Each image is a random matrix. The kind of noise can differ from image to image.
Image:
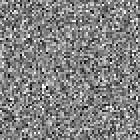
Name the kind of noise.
low rank plus noise
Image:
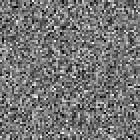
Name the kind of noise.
low rank plus noise
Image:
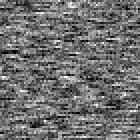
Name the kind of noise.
streaked along the rows
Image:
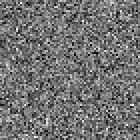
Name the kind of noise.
independent entries
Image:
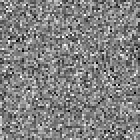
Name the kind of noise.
independent entries
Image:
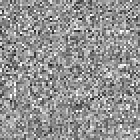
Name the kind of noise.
low rank plus noise
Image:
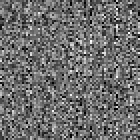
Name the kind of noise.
columns of uneven size
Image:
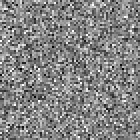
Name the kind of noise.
independent entries
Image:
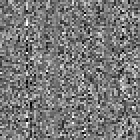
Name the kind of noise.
columns of uneven size
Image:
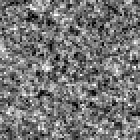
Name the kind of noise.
blotchy
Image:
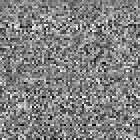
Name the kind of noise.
rows of uneven size
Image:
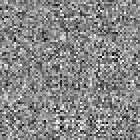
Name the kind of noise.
low rank plus noise
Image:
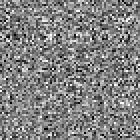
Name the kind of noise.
low rank plus noise
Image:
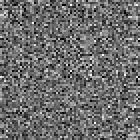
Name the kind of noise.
low rank plus noise
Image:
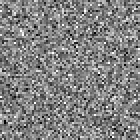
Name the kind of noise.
independent entries
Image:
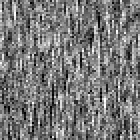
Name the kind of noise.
streaked along the columns
